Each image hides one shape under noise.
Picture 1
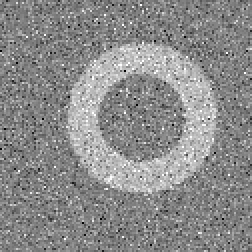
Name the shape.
ring
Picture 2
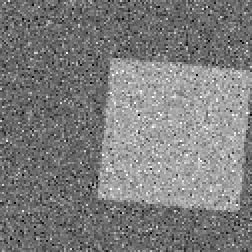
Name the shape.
square
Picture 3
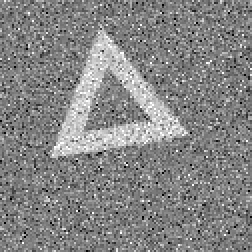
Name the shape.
triangle frame
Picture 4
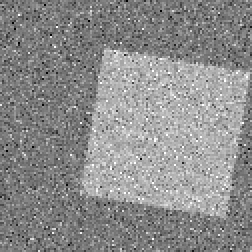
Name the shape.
square
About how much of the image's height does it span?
two thirds
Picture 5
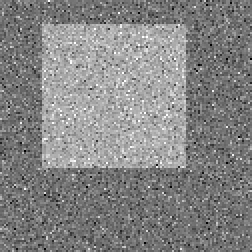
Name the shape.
square
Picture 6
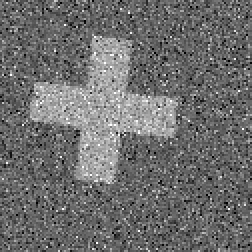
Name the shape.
cross
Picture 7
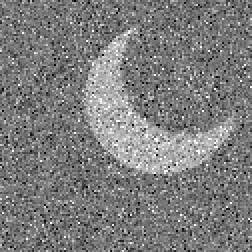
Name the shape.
crescent
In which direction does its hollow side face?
up and right
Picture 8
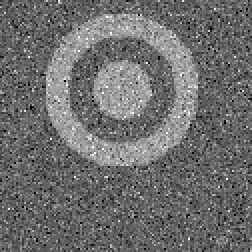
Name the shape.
bullseye
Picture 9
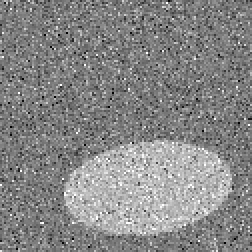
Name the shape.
ellipse
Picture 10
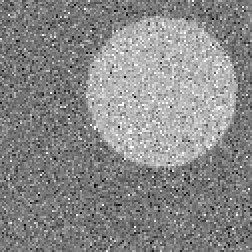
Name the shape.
disc
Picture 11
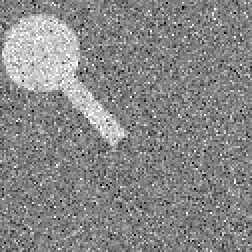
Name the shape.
lollipop
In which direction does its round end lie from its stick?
up and left
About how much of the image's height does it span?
half
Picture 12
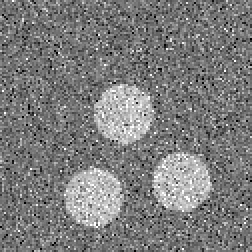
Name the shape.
three dots
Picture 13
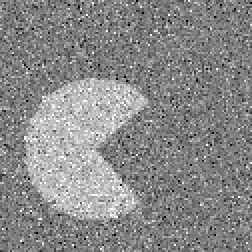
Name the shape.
disc with a wedge cut out
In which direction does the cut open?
right
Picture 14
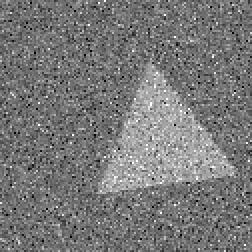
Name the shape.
triangle
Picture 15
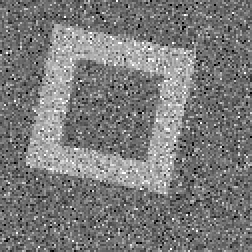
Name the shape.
square frame
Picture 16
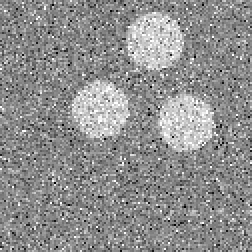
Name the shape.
three dots
